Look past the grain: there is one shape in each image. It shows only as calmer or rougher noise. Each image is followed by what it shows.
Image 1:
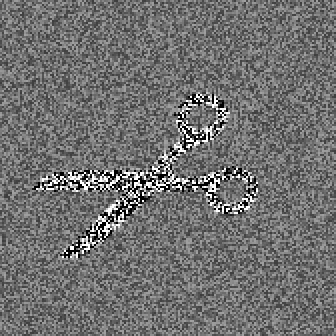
pair of scissors
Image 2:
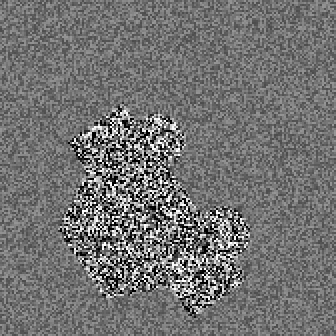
car
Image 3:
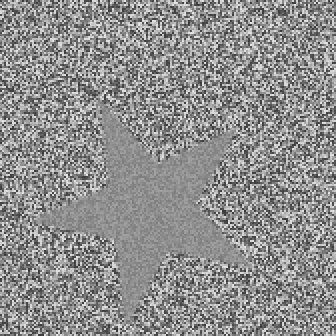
star
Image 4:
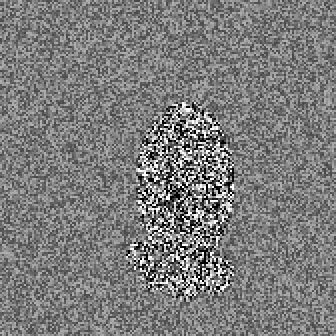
footprint
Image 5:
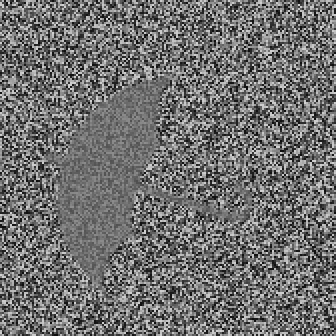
umbrella
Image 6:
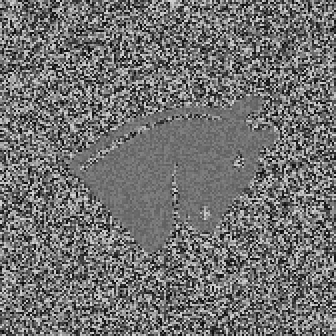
chess knight
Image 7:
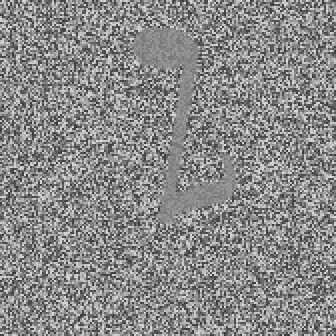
musical note
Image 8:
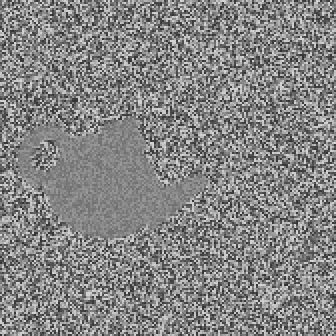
teapot
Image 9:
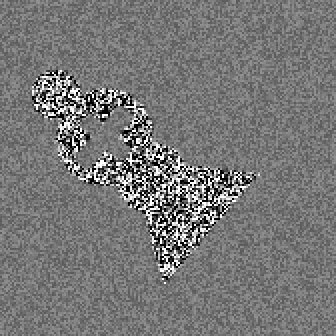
chess bishop
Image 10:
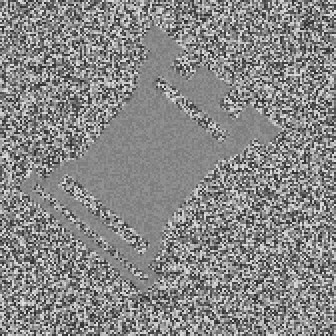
chess rook
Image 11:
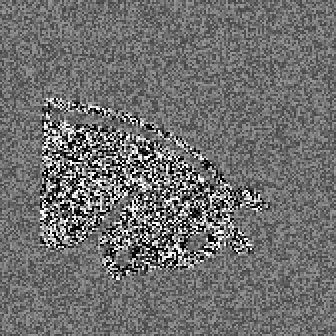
chess knight
